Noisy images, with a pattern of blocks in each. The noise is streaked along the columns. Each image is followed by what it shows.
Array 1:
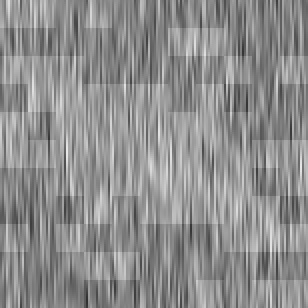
the same after a half turn
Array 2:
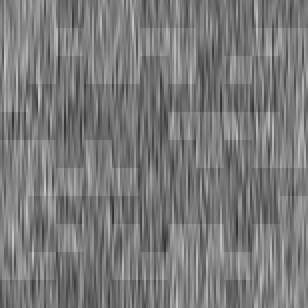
the same after a half turn
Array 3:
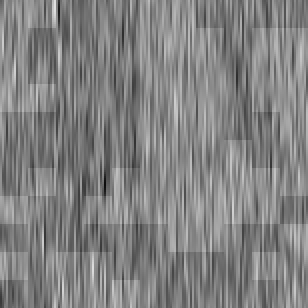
no symmetry
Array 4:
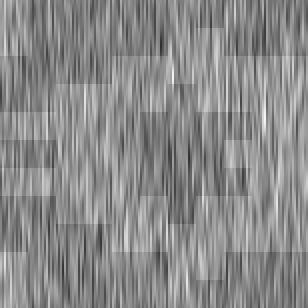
top and bottom mirror each other
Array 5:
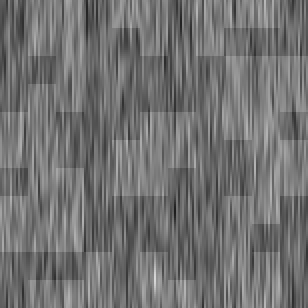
the same after a half turn
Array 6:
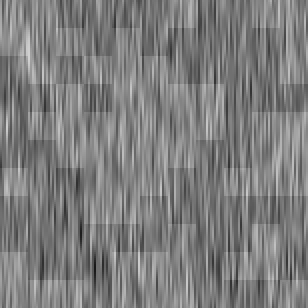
mirrored about the diagonal from the top left
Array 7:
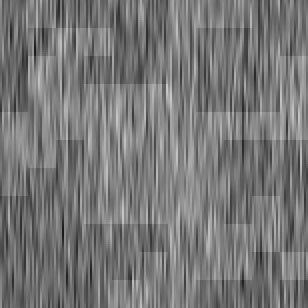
mirrored about the diagonal from the bottom left
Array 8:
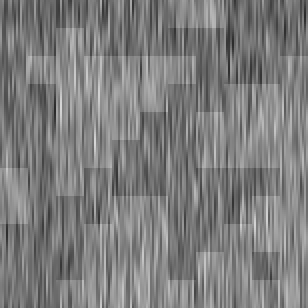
mirrored about the diagonal from the top left
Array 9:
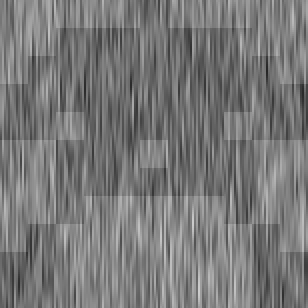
left and right mirror each other
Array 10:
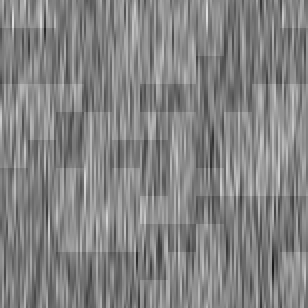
mirrored about the diagonal from the bottom left
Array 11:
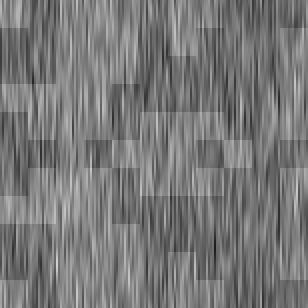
top and bottom mirror each other
